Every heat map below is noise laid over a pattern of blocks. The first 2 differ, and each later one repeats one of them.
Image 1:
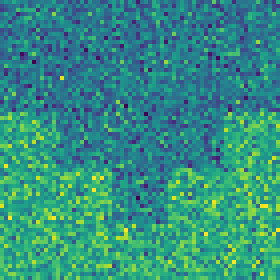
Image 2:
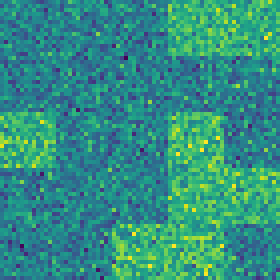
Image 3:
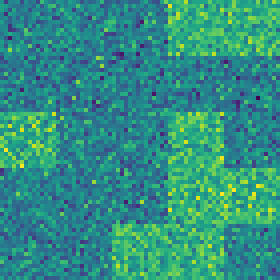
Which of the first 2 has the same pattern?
2
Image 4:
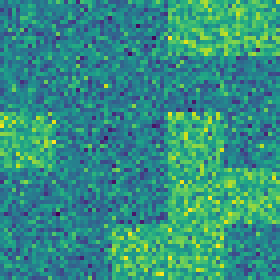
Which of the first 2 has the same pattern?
2
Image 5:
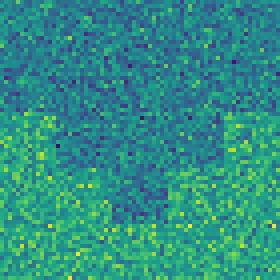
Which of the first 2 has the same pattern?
1
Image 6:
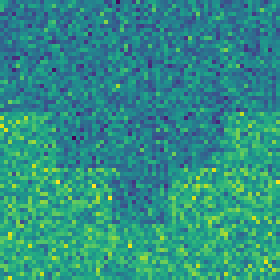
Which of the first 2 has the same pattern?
1
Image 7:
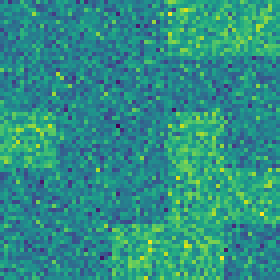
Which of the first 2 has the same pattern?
2
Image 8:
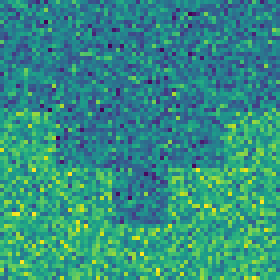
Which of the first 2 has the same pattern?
1
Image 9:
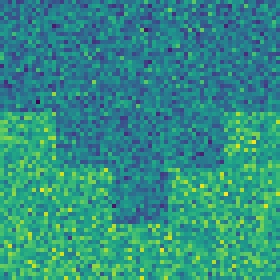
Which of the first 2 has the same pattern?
1
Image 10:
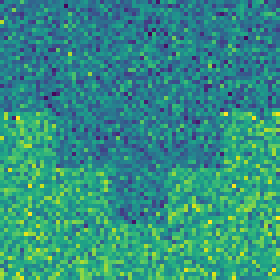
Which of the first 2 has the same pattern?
1
